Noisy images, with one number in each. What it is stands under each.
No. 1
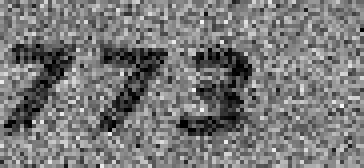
773
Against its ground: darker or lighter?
darker
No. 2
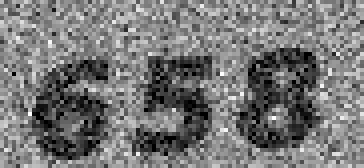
658
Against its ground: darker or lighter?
darker
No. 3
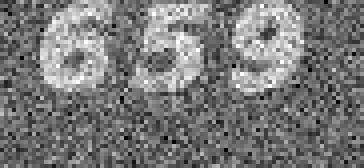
659
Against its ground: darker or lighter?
lighter
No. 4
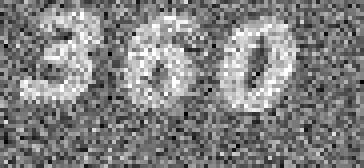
360
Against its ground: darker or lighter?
lighter
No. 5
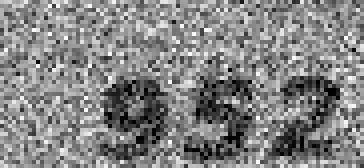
952
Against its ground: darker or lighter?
darker
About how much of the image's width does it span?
two thirds
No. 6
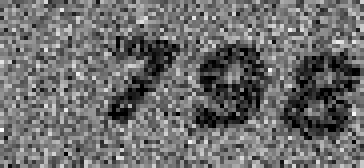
798
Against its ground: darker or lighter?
darker
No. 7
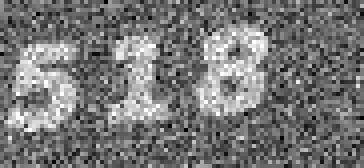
518
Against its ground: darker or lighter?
lighter
